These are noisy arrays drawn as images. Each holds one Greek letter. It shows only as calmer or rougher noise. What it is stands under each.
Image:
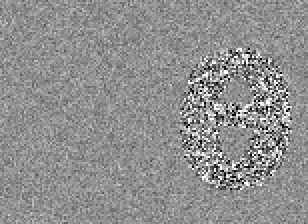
theta
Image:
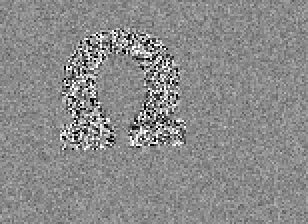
omega
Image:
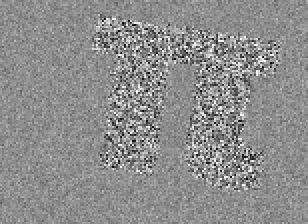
pi
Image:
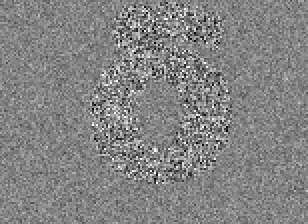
delta
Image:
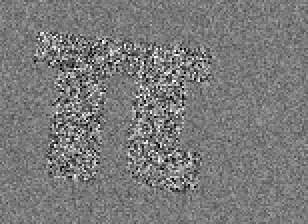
pi
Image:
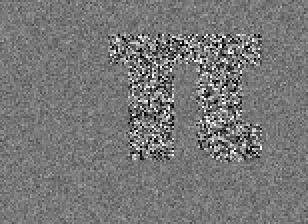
pi
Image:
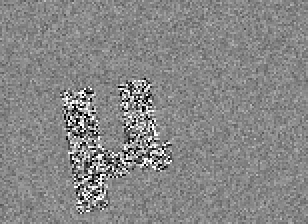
mu
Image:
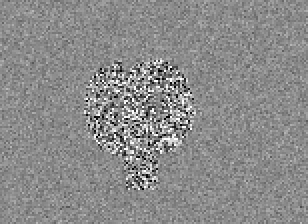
phi
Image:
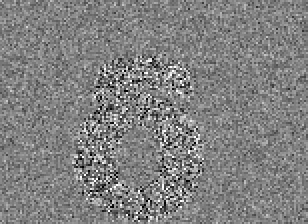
delta
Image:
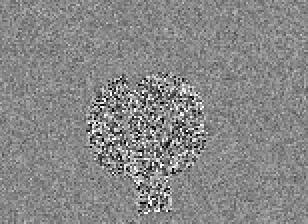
phi
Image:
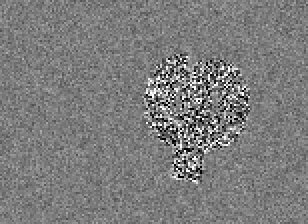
phi
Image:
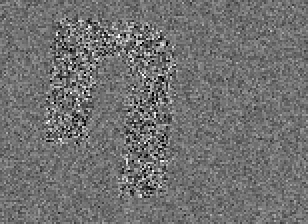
eta
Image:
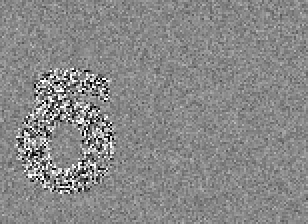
delta
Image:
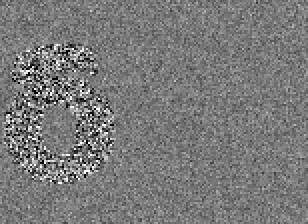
delta
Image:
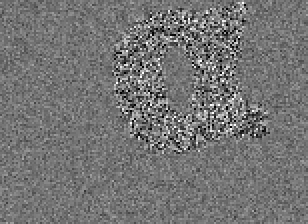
alpha
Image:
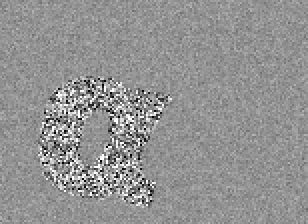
alpha
